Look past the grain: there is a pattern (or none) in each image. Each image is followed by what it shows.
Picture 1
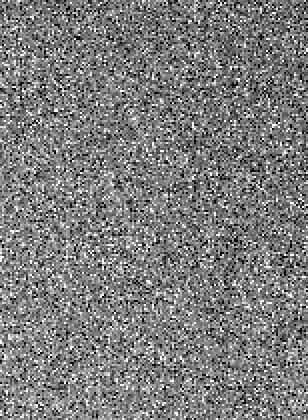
a smooth slope
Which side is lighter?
bottom left
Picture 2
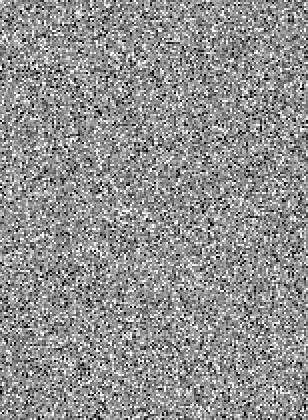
only noise
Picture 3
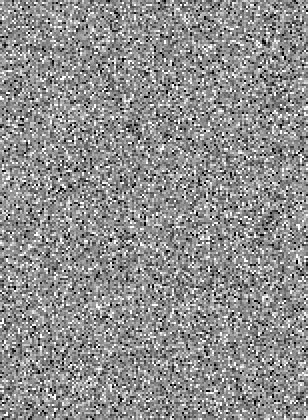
only noise
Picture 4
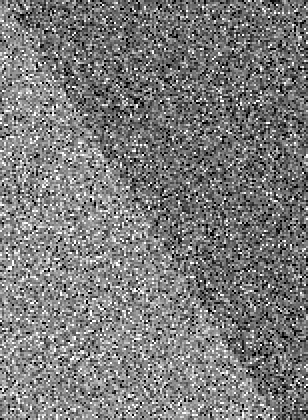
a sharp edge
